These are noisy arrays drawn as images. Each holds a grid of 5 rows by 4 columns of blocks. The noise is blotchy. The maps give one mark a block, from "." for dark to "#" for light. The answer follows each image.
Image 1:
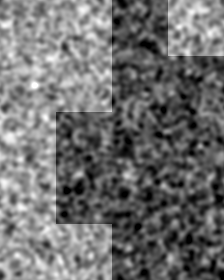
# # . #
# # . .
# . . .
# . . .
# # . .
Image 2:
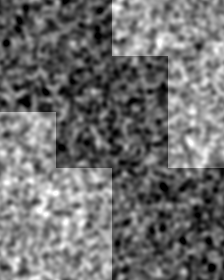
. . # #
. . . #
# . . #
# # . .
# # . .
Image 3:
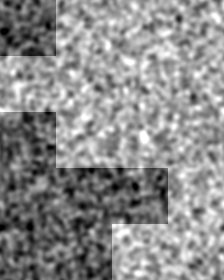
. # # #
# # # #
. # # #
. . . #
. . # #
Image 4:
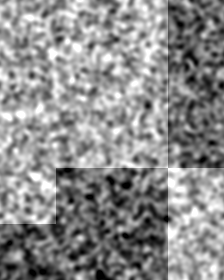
# # # .
# # # .
# # # .
# . . #
. . . #
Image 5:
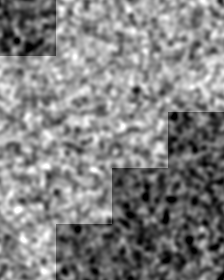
. # # #
# # # #
# # # .
# # . .
# . . .
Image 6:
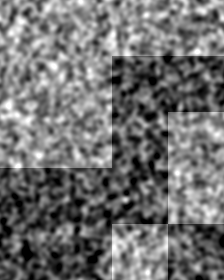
# # # #
# # . .
# # . #
. . . #
. . # .
